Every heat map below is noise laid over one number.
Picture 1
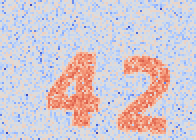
42
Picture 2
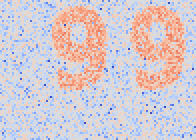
99
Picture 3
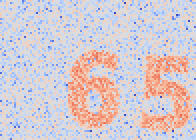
65
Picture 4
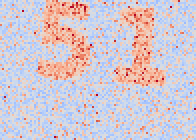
51
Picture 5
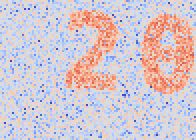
20
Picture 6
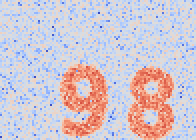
98
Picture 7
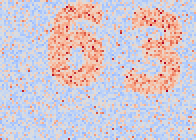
63
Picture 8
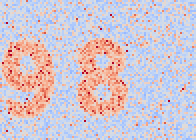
98
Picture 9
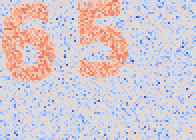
65
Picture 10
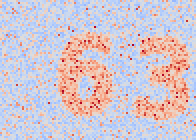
63
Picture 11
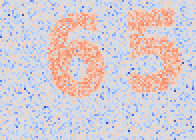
65
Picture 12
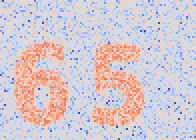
65
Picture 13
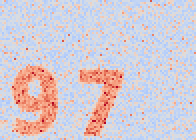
97
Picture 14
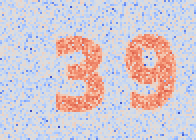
39
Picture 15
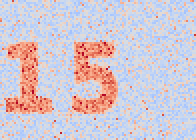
15
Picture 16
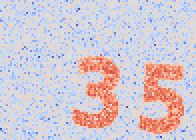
35
